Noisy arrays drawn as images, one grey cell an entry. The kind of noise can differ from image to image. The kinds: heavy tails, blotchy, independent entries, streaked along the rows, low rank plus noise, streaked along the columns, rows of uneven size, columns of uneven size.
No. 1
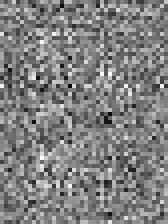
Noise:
low rank plus noise
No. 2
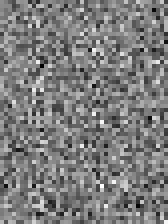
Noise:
low rank plus noise
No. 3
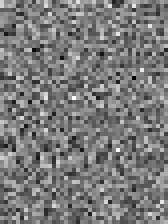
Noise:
low rank plus noise
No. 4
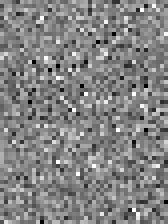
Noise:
heavy tails
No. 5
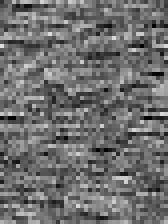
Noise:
streaked along the rows
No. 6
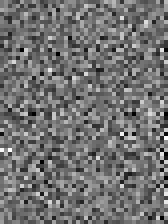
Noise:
low rank plus noise
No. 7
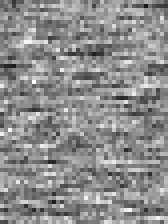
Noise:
streaked along the rows
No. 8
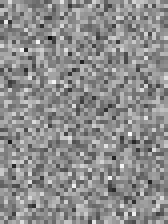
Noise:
independent entries
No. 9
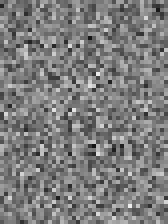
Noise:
low rank plus noise
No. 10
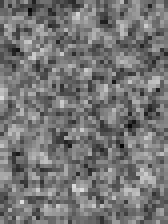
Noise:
blotchy
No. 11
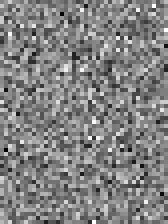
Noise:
independent entries
